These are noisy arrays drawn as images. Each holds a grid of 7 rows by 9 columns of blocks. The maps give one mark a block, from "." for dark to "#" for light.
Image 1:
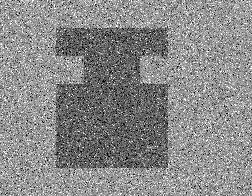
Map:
# # # # # # # # #
# # . . . . # # #
# # # . . # # # #
# # . . . . # # #
# # . . . . # # #
# # . . . . # # #
# # # # # # # # #
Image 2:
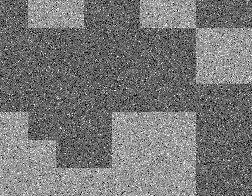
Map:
. # # . . # # . .
. . . . . . . # #
. . . . . . . # #
. . . . . . . . .
# . . . # # # . .
# # . . # # # . .
# # # # # # # . .
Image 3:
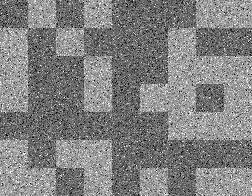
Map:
. # . # . . . # #
# . # . . . # . .
# . . # . . # # #
# . . # . # # . #
. . . . . . # # #
# . # # . . . . .
# # . # . # . # #
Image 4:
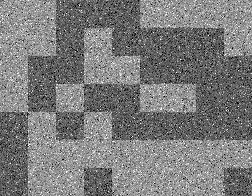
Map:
# # . . . # # # #
# # . # . . . . #
# . . # # . . . .
# . # . . # # . .
. # . # . . . . .
. # # # # # # # #
. # # . # # # # .
